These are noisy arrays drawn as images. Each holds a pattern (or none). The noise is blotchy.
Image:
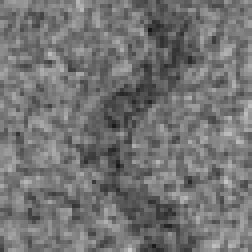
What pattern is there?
a wavy band
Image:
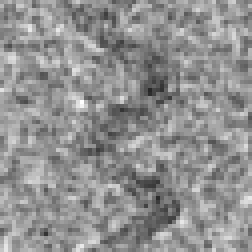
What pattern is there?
a wavy band
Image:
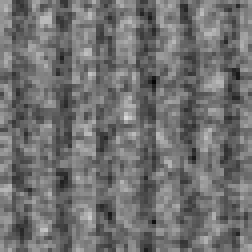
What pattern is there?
vertical stripes
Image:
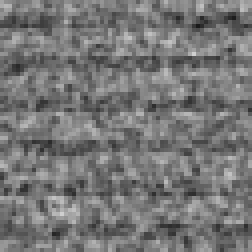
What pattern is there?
horizontal stripes
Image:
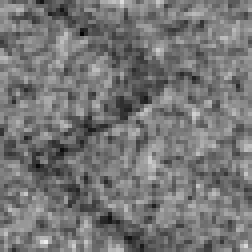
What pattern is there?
a wavy band
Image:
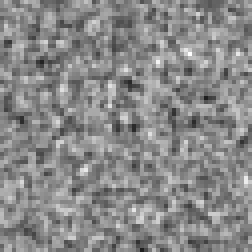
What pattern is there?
only noise
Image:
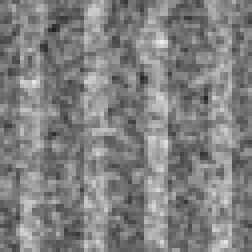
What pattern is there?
vertical stripes
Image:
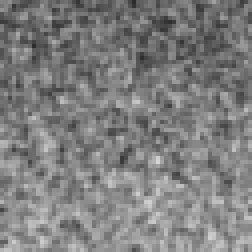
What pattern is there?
a smooth slope
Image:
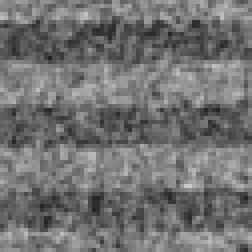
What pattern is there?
horizontal stripes
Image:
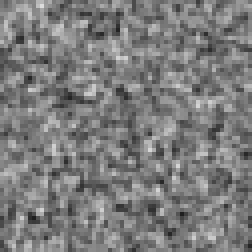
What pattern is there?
only noise
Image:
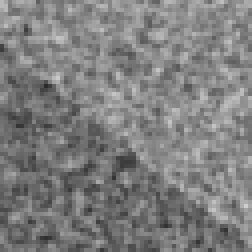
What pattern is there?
a sharp edge
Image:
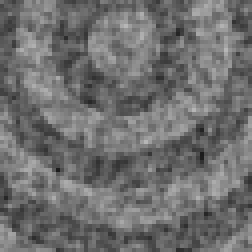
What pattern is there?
rings round one point
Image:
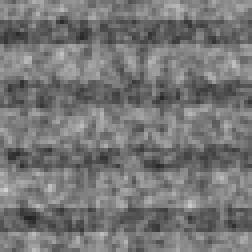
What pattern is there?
horizontal stripes
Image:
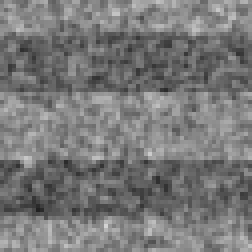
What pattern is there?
horizontal stripes
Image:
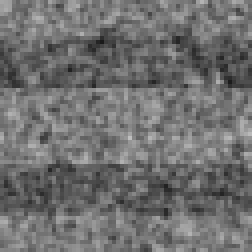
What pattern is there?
horizontal stripes
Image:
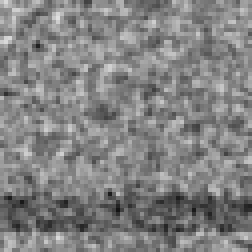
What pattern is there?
one horizontal stripe
